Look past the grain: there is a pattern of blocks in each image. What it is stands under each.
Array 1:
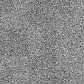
top and bottom mirror each other
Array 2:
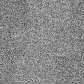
the same after a half turn
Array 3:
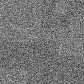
no symmetry
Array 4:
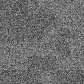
no symmetry
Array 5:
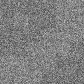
mirrored about the diagonal from the top left
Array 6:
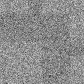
mirrored about the diagonal from the bottom left
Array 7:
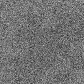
mirrored about the diagonal from the top left
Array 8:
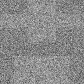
left and right mirror each other
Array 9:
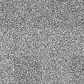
no symmetry
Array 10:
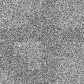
mirrored about the diagonal from the bottom left
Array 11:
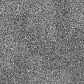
no symmetry
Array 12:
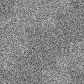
mirrored about the diagonal from the top left
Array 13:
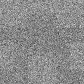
left and right mirror each other
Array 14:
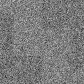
the same after a half turn
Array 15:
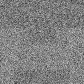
left and right mirror each other
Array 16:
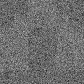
left and right mirror each other
